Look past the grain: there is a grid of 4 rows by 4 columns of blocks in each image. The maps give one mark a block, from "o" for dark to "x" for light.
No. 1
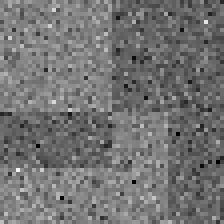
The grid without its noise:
x x o o
x x o o
o o x o
x x x o
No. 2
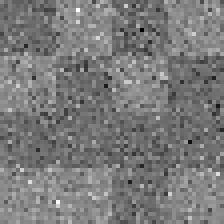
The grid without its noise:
o x o x
x o x o
o o o o
x x o x
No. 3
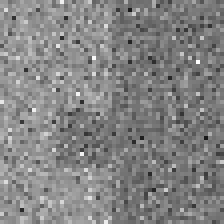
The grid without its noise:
x x o o
x x o o
x o o o
x x o o
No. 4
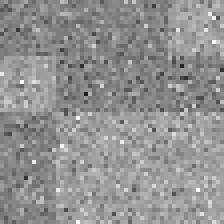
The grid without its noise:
o o o x
x o o o
o x x x
o x x x
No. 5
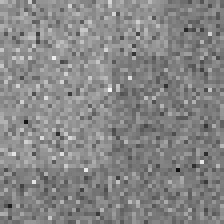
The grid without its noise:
x x x o
x x o o
x x o o
o o o o
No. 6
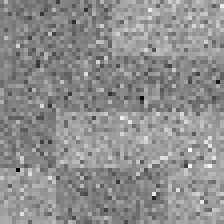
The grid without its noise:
o o x x
o o o o
o x x x
x o o x
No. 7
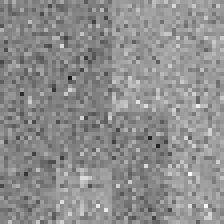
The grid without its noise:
o o x x
o o x x
o o o x
o x o x
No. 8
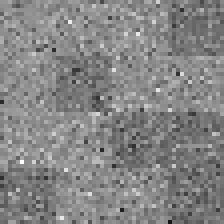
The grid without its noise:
x x x o
x o x x
x x o o
o x x o
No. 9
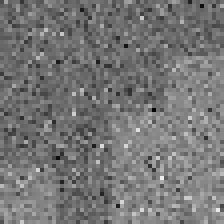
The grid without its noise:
o o o o
o o o x
o o x x
x o x x
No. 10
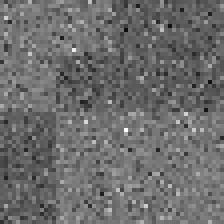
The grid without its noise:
x x o o
x o o o
o x x x
o x x x
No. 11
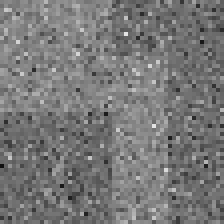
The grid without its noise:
x x o o
x x x o
o o x o
o o x o
